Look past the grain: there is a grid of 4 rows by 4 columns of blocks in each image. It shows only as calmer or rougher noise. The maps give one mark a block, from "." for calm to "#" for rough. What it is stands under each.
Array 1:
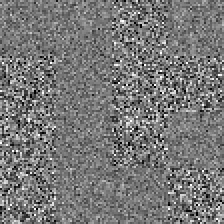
. . # .
# . # #
# . # .
# . . #
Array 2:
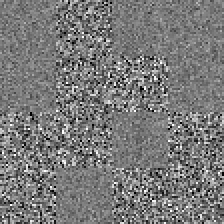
. # . .
. # # .
# # . #
# . # #
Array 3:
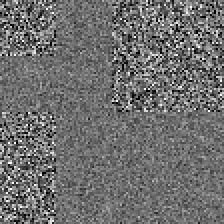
# . # #
. . # #
# . . .
# . . .
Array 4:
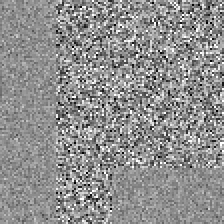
. # # #
. # # #
. # # #
. # . .
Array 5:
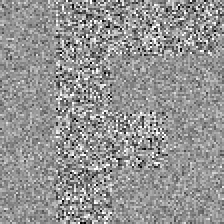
. # # #
. # . .
. # # .
. # . .
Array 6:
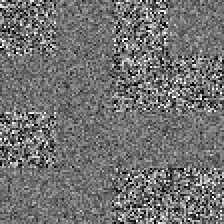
# . # .
. . # #
# . . .
. . # #
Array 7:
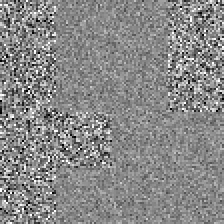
# . . #
# . . #
# # . .
# . . .
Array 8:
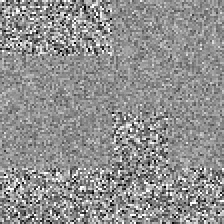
# # . .
. . . .
. . # .
# # # #
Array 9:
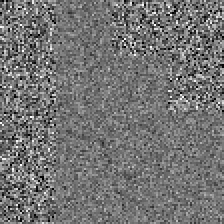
# . # #
# . . #
# . . .
# . . .
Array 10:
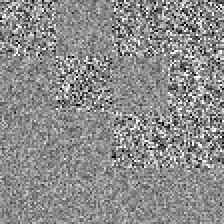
# . # #
. # . #
. . # #
. . . .
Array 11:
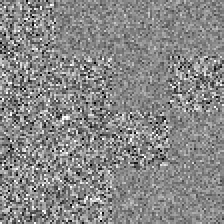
# . . .
# # . #
# # # .
# # . .
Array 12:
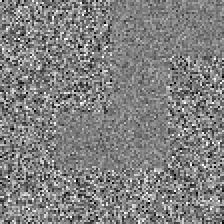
# # . .
# # . #
# . . #
# # # #
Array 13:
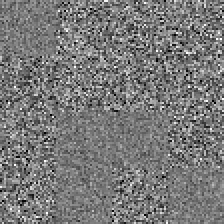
. # # #
# # # #
# . . #
# . # .
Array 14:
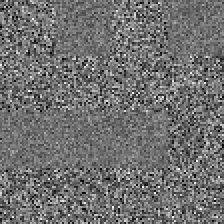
# . # .
# # # #
. . . #
# # # #
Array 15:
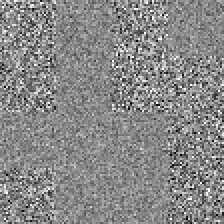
# . # .
# . # #
. . . #
# . . #
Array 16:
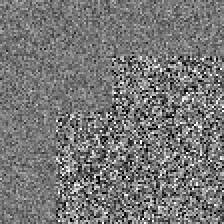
. . . .
. . # #
. # # #
. # # #
